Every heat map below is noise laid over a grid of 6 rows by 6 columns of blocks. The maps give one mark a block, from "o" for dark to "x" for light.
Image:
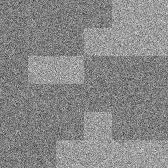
o o o o x x
o o o x x x
o x x o o o
o o o o o o
o o o x o o
o o x x x x
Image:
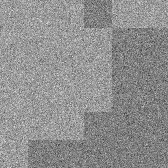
x x x o x x
x x x x o o
x x x x o o
x x x x o o
x x x o o o
x o o o o o
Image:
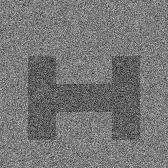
x x x x x x
x x x x x x
x o x x o x
x o o o o x
x o x x o x
x x x x x x
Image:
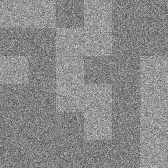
x x o x o o
o o x x o o
x o x o o x
o o x x o x
o o o x o x
o o o o o x
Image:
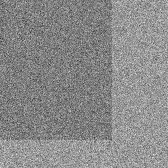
o o o o x x
o o o o x x
o o o o x x
o o o o x x
o o o o x x
x x x x x x
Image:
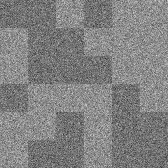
o o x o x x
x o o x x x
x o o o x x
o x x x o x
x x o x o o
x o o x o o
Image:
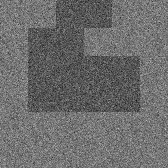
x x o o x x
x o o x x x
x o o o o x
x o o o o x
x x x x x x
x x x x x x
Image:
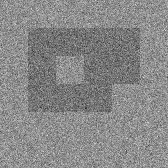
x x x x x x
x o o o o x
x o x o o x
x o o o x x
x x x x x x
x x x x x x
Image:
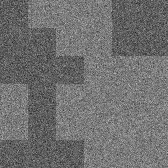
o x x x o o
o o x x o o
o o o x x x
x o x x x x
x o x x x x
o o o x x x
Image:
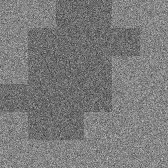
x x o o x x
x o o o o x
x o o o x x
o o o o x x
x o o x x x
x x x x x x
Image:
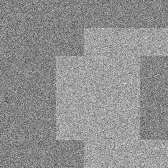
o o o o o o
o o o x x x
o o x x x o
o o x x x o
o o x x x o
o o o x x x
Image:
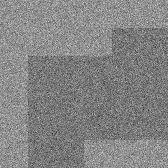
x x x x x x
x x x x o o
x o o o o o
x o o o o o
x o o o o o
x o o x x x
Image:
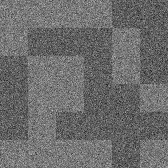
x x x x o o
x o o o x o
o x x o x o
o x x o o x
o x o o o o
x x x x o x
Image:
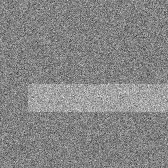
o o o o o o
o o o o o o
o o o o o o
o x x x x x
o o o o o o
o o o o o o
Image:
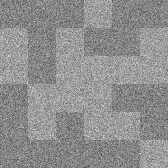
o o o x o o
x o x o o x
x o x x x x
o x x x o o
o x o x x o
o o o o o x
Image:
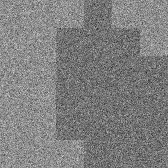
x x x o x x
x x o o o x
x x o o o o
x x o o o o
x x o o o o
x x x o o o
